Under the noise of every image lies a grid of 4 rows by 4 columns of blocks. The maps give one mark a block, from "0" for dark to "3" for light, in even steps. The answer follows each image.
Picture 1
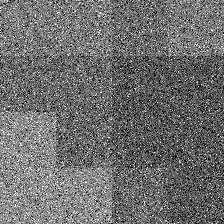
2 2 1 2
1 1 0 0
3 1 0 0
3 3 1 0
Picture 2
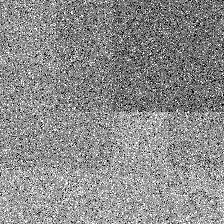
2 1 0 0
2 1 0 0
2 2 3 2
3 3 3 3
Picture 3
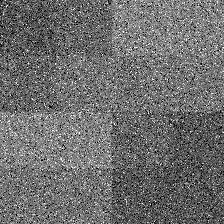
0 1 3 3
1 2 2 2
3 3 1 0
2 2 0 0
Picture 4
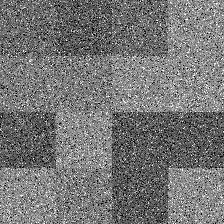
1 0 1 3
2 2 3 3
0 3 0 0
3 2 0 3
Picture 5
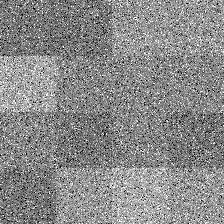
0 0 2 2
3 1 1 1
1 0 1 0
0 2 3 2
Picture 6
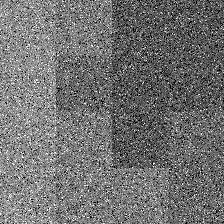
3 2 0 0
3 1 0 0
3 2 0 1
3 2 2 1
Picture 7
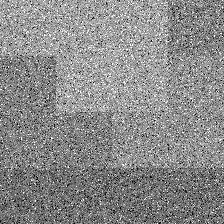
3 3 3 1
1 3 3 2
1 1 2 2
0 0 0 0
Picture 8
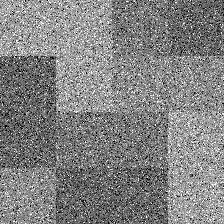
3 3 1 0
0 3 2 2
0 1 1 3
2 0 0 3
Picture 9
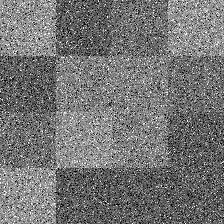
3 0 1 3
0 2 2 1
1 3 2 0
3 0 0 0
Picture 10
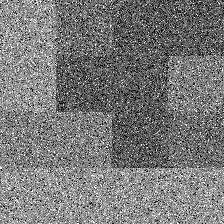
3 1 0 0
3 0 0 2
2 2 0 1
3 3 3 3
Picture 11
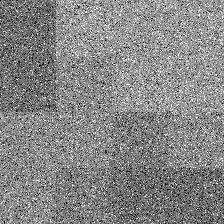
0 3 3 3
0 2 3 3
2 2 1 2
2 1 0 0
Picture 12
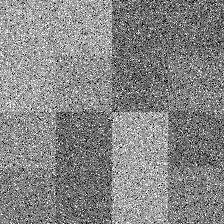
3 3 0 0
3 2 0 1
2 0 3 0
1 0 3 1
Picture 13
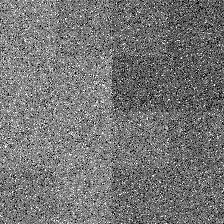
3 2 1 0
3 3 0 0
3 3 2 1
2 3 1 1
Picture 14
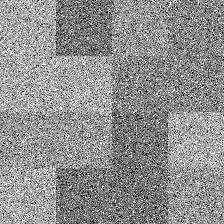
3 0 2 1
3 3 1 1
2 2 0 3
3 0 0 2
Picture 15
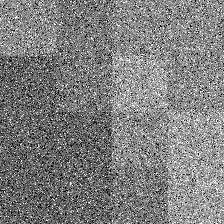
2 1 2 2
0 1 3 2
0 0 2 3
0 0 1 3
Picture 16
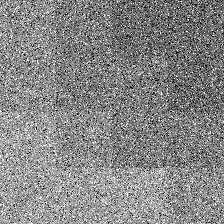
2 1 0 0
2 1 1 0
3 2 1 1
3 3 3 2
